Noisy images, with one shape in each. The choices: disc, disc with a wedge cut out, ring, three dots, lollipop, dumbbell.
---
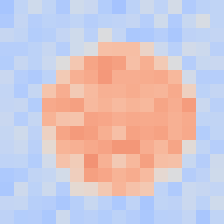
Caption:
red disc
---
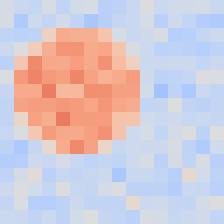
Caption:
red disc
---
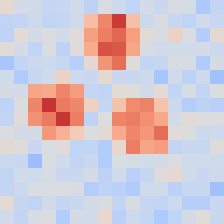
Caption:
red three dots
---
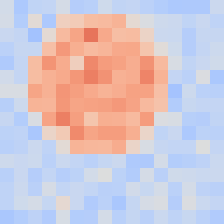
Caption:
red disc
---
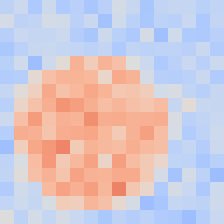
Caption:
red disc
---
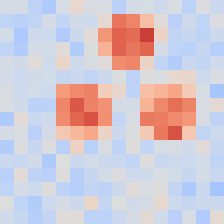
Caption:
red three dots
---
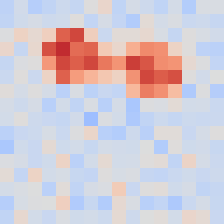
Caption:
red dumbbell
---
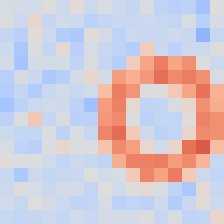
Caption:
red ring
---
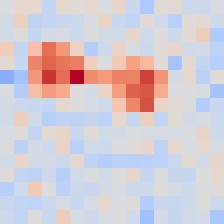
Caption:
red dumbbell
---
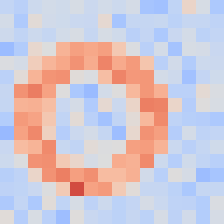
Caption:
red ring
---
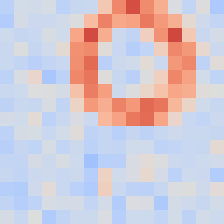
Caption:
red ring
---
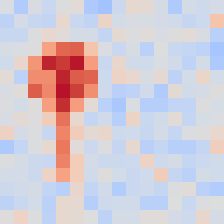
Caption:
red lollipop
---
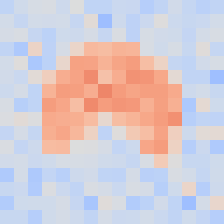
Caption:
red disc with a wedge cut out
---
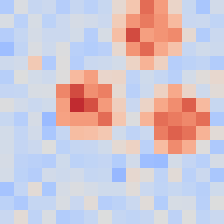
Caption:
red three dots
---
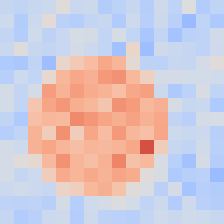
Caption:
red disc
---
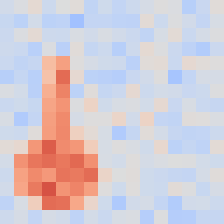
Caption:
red lollipop
